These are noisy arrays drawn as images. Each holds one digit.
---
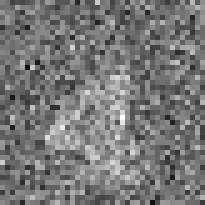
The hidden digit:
4
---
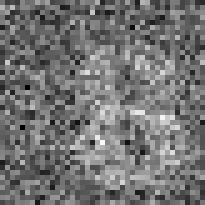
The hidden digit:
8
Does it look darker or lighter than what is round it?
lighter
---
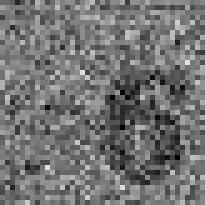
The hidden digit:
6
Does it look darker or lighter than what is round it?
darker
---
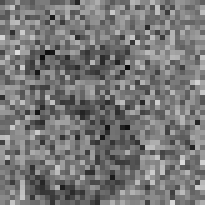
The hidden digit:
5
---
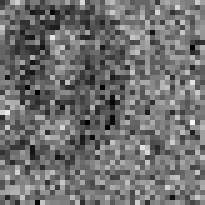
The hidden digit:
9
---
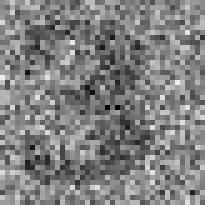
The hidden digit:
3
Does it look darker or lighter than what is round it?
darker
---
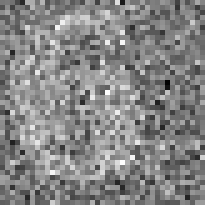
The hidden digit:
6
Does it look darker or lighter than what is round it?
lighter
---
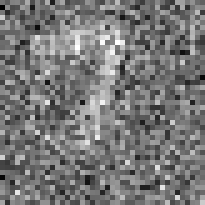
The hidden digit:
7
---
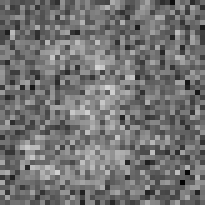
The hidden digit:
3
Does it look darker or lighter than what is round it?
lighter
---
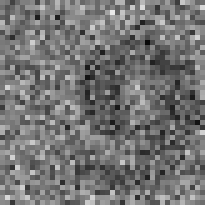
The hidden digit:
9
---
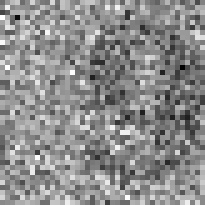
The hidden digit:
9
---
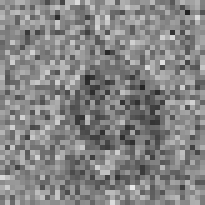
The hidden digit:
9
